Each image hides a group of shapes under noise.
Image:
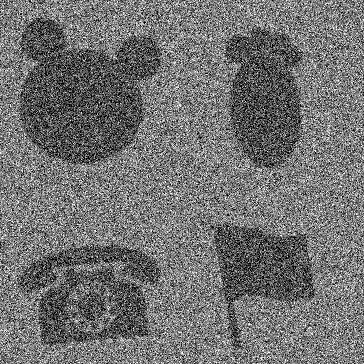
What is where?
top left: dark bear's head; top right: dark footprint; bottom left: dark telephone; bottom right: dark flag
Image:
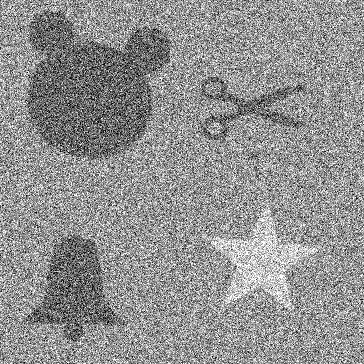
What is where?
top left: dark bear's head; top right: dark pair of scissors; bottom left: dark bell; bottom right: light star
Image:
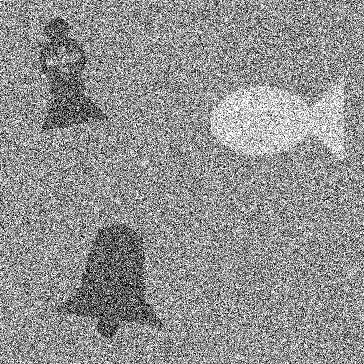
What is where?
top left: dark chess bishop; top right: light fish; bottom left: dark bell
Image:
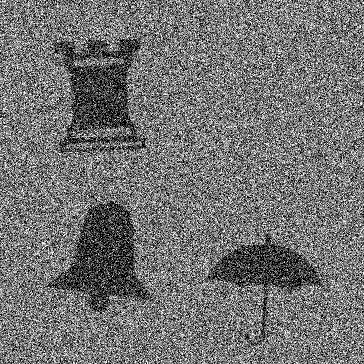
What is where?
top left: dark chess rook; bottom left: dark bell; bottom right: dark umbrella
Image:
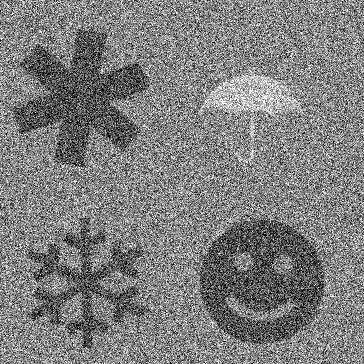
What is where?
top left: dark asterisk; top right: light umbrella; bottom left: dark snowflake; bottom right: dark smiling face
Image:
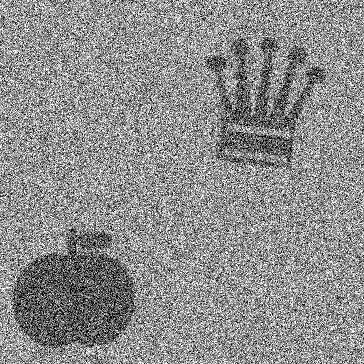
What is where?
top right: dark chess queen; bottom left: dark apple
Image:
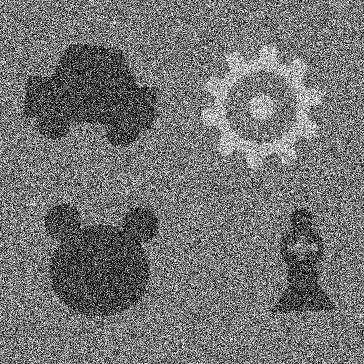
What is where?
top left: dark car; top right: light gear; bottom left: dark bear's head; bottom right: dark chess bishop
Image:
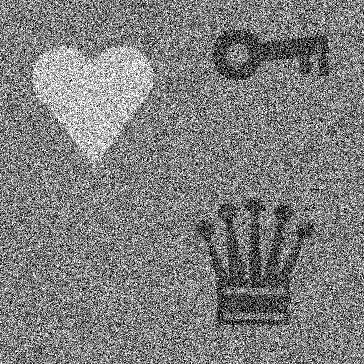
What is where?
top left: light heart; top right: dark key; bottom right: dark chess queen
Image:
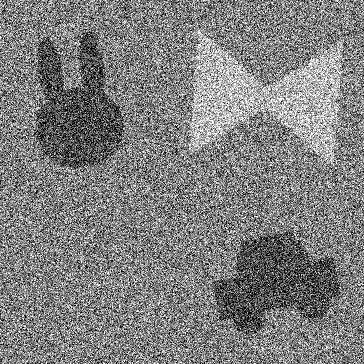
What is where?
top left: dark rabbit's head; top right: light bow tie; bottom right: dark car
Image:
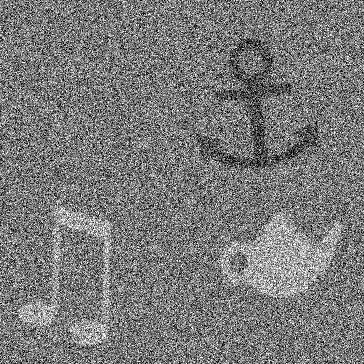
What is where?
top right: dark anchor; bottom left: light pair of musical notes; bottom right: light teapot
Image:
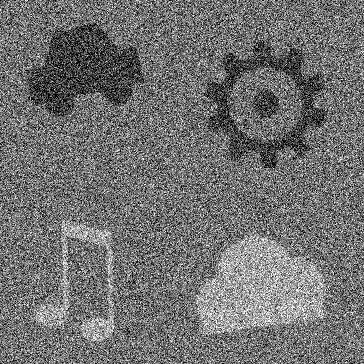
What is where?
top left: dark car; top right: dark gear; bottom left: light pair of musical notes; bottom right: light cloud
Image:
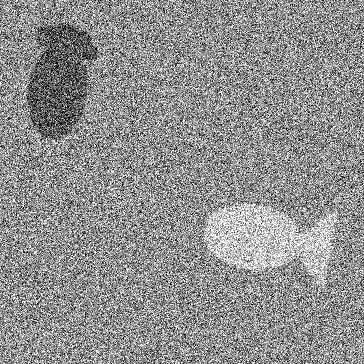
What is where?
top left: dark footprint; bottom right: light fish
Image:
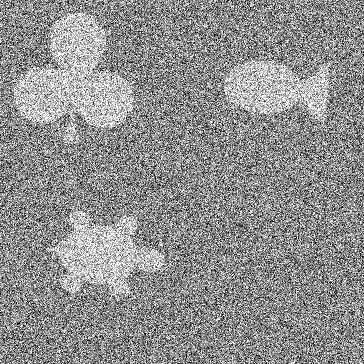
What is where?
top left: light club; top right: light fish; bottom left: light turtle
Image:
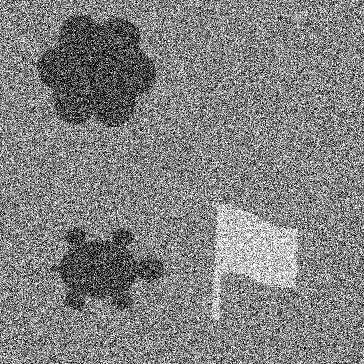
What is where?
top left: dark flower; bottom left: dark turtle; bottom right: light flag
